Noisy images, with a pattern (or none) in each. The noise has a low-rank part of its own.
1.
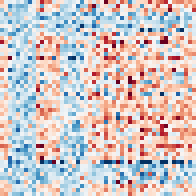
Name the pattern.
bands of rows crossing bands of columns
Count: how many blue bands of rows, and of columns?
2 and 2
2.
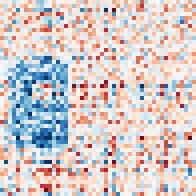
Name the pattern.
one block
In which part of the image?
middle left
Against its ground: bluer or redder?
bluer
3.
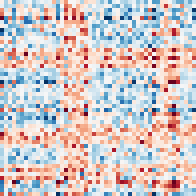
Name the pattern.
bands of rows crossing bands of columns
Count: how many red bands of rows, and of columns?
3 and 2
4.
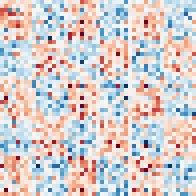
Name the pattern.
a checkerboard
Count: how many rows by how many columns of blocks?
5 by 6
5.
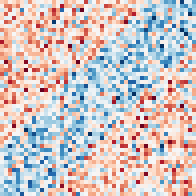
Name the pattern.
a diagonal band
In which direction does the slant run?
bottom left to top right
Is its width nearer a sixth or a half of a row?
a half
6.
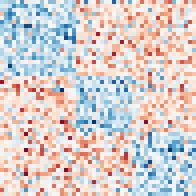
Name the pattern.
blocks along the diagonal
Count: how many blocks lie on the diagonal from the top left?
3
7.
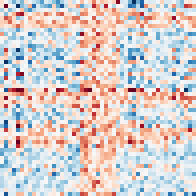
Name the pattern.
bands of rows crossing bands of columns
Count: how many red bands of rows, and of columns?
3 and 1
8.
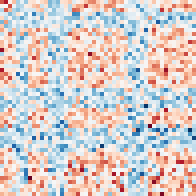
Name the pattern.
bands of rows crossing bands of columns
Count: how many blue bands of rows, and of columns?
3 and 3
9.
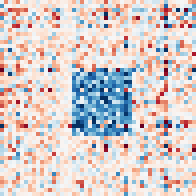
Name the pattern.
one block
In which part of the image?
centre
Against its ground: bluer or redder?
bluer
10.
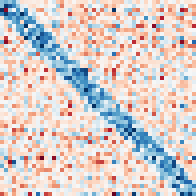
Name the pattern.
a diagonal band
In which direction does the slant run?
top left to bottom right
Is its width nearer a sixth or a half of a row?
a sixth
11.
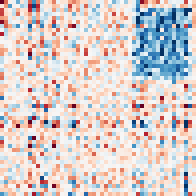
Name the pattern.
one block
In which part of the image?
top right
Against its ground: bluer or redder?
bluer
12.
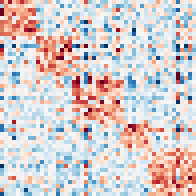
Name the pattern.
blocks along the diagonal
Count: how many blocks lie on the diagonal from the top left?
5
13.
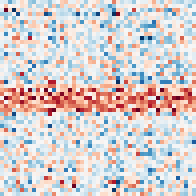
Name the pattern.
one band of rows
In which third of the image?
middle
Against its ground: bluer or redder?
redder
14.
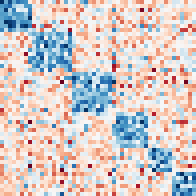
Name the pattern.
blocks along the diagonal
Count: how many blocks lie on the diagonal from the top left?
6
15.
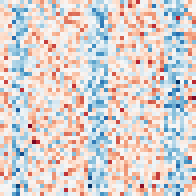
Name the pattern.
bands of columns
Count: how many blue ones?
3
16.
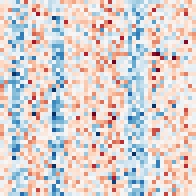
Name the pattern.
bands of columns
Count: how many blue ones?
3
